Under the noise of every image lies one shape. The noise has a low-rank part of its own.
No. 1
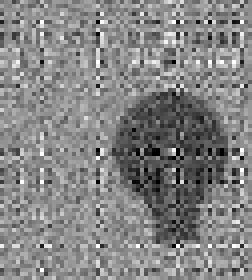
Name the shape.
light bulb
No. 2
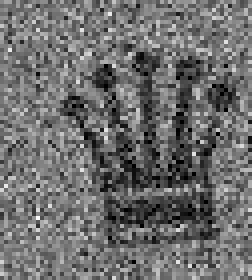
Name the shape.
chess queen
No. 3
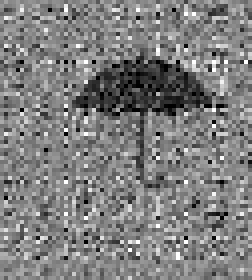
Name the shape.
umbrella
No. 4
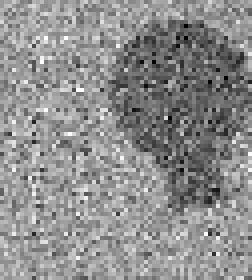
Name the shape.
light bulb
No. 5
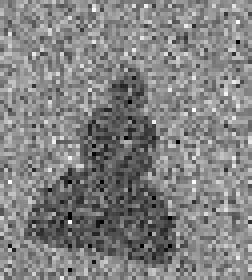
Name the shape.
chess pawn
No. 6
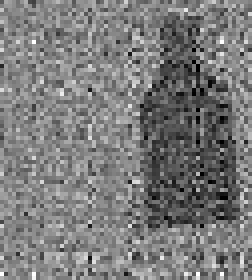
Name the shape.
bottle
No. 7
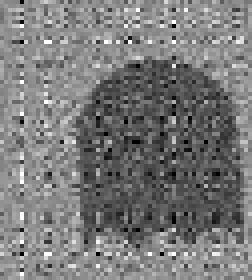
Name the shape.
ghost
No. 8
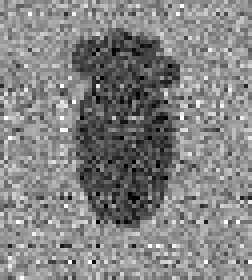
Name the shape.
footprint
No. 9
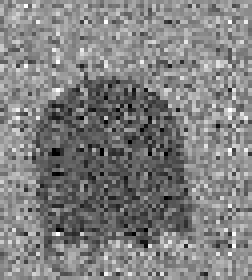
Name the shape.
ghost
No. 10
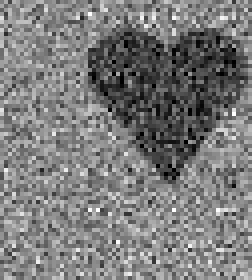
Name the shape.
heart
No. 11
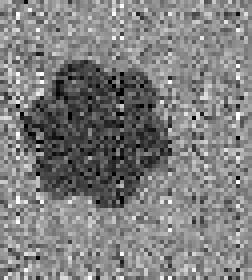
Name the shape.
flower
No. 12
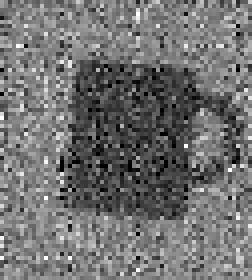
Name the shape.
cup
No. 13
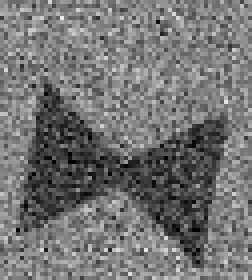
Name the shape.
bow tie
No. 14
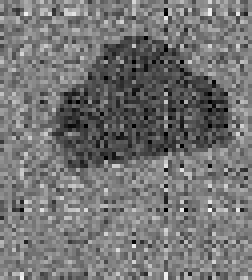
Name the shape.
cloud
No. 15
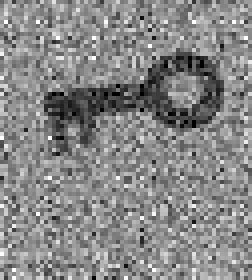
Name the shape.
key
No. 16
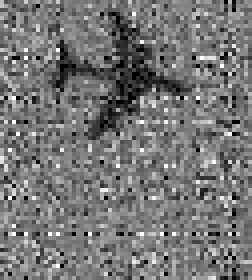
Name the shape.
airplane
